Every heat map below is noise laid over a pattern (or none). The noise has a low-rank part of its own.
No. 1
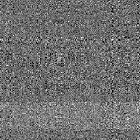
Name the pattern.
one band of rows
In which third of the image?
bottom
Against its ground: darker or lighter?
lighter
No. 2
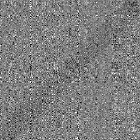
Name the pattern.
a diagonal band
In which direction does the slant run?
bottom left to top right
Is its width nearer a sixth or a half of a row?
a sixth
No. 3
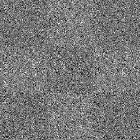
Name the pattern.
a checkerboard
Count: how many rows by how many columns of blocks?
3 by 3
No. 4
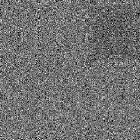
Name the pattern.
one block
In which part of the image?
top right
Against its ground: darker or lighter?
darker
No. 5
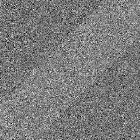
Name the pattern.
a diagonal band
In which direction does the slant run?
bottom left to top right
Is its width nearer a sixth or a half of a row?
a half
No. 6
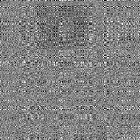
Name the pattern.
one block
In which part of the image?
top middle
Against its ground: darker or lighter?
darker
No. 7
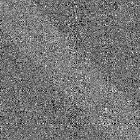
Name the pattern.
a diagonal band
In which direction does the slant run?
top left to bottom right
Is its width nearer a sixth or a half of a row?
a half
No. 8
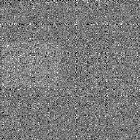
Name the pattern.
one block
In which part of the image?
middle left
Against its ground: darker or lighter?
lighter
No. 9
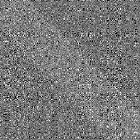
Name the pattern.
a diagonal band
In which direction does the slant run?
top left to bottom right
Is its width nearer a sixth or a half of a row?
a half
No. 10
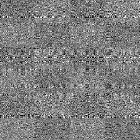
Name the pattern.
a checkerboard
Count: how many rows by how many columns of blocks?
6 by 4
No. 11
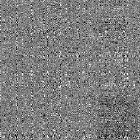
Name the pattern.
one block
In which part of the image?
bottom right
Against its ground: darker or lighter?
darker
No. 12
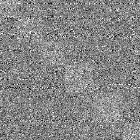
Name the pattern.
blocks along the diagonal
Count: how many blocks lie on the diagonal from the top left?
6
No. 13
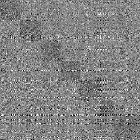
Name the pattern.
blocks along the diagonal
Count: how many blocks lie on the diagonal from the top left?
7
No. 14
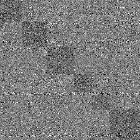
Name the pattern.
blocks along the diagonal
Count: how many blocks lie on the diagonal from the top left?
6
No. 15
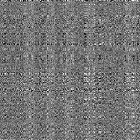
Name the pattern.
bands of columns
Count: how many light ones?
5
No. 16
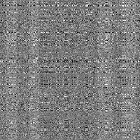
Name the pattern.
bands of columns
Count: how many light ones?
4
